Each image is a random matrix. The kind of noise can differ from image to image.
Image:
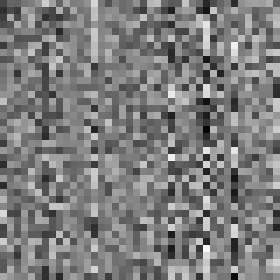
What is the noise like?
columns of uneven size
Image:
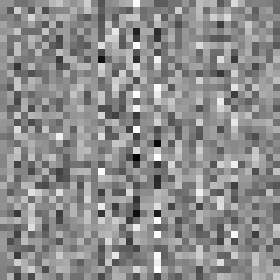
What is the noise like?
columns of uneven size
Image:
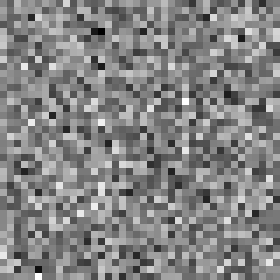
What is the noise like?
independent entries
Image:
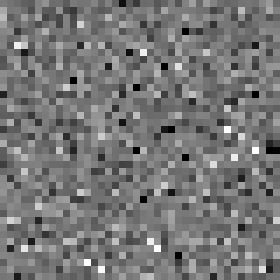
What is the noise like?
heavy tails
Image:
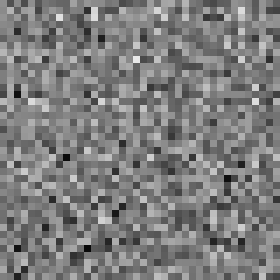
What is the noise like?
low rank plus noise
